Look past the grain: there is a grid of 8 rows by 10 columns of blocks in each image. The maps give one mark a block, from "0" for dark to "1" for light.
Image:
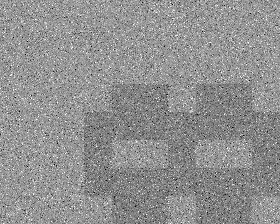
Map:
1 1 1 1 1 1 1 1 1 1
1 1 1 1 1 1 1 1 1 1
1 1 1 1 1 1 1 1 1 1
1 1 1 1 0 0 1 0 0 1
1 1 1 0 0 0 0 0 0 0
1 1 1 0 1 1 0 1 1 0
1 1 1 0 0 0 0 0 0 0
1 1 1 1 0 0 1 0 0 1
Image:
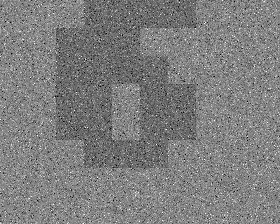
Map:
1 1 1 0 0 0 0 1 1 1
1 1 0 0 0 1 1 1 1 1
1 1 0 0 0 0 1 1 1 1
1 1 0 0 1 0 0 1 1 1
1 1 0 0 1 0 0 1 1 1
1 1 1 0 0 0 1 1 1 1
1 1 1 1 1 1 1 1 1 1
1 1 1 1 1 1 1 1 1 1
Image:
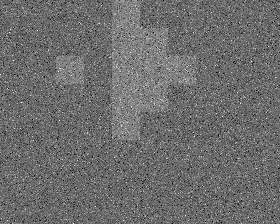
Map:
0 0 0 0 1 0 0 0 0 0
0 0 0 0 1 1 0 0 0 0
0 0 1 0 1 1 1 0 0 0
0 0 0 0 1 1 0 0 0 0
0 0 0 0 1 0 0 0 0 0
0 0 0 0 0 0 0 0 0 0
0 0 0 0 0 0 0 0 0 0
0 0 0 0 0 0 0 0 0 0
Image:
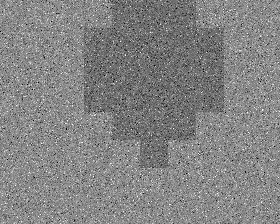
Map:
1 1 1 1 0 0 0 1 1 1
1 1 1 0 0 0 0 0 1 1
1 1 1 0 0 0 0 0 1 1
1 1 1 0 0 0 0 0 1 1
1 1 1 1 0 0 0 1 1 1
1 1 1 1 1 0 1 1 1 1
1 1 1 1 1 1 1 1 1 1
1 1 1 1 1 1 1 1 1 1
